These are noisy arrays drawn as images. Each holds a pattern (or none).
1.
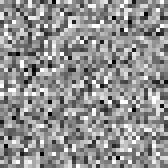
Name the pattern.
only noise
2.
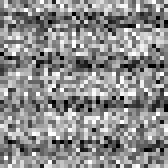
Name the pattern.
horizontal stripes
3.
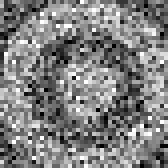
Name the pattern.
rings round one point
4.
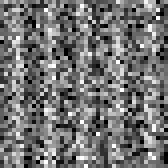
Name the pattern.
vertical stripes
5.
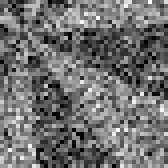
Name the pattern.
spokes from one point
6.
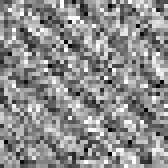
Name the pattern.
diagonal stripes
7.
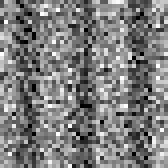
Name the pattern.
vertical stripes
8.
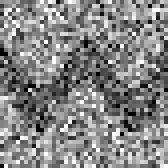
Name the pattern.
a wavy band
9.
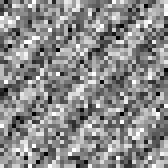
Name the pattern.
diagonal stripes
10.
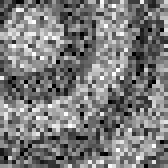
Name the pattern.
rings round one point
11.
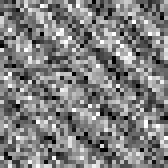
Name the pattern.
diagonal stripes
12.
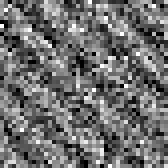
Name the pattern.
diagonal stripes
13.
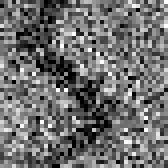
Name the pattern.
a wavy band
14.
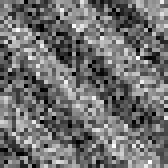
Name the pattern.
diagonal stripes
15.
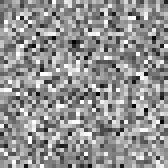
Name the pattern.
only noise
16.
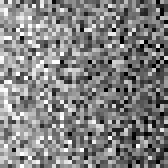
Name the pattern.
a smooth slope
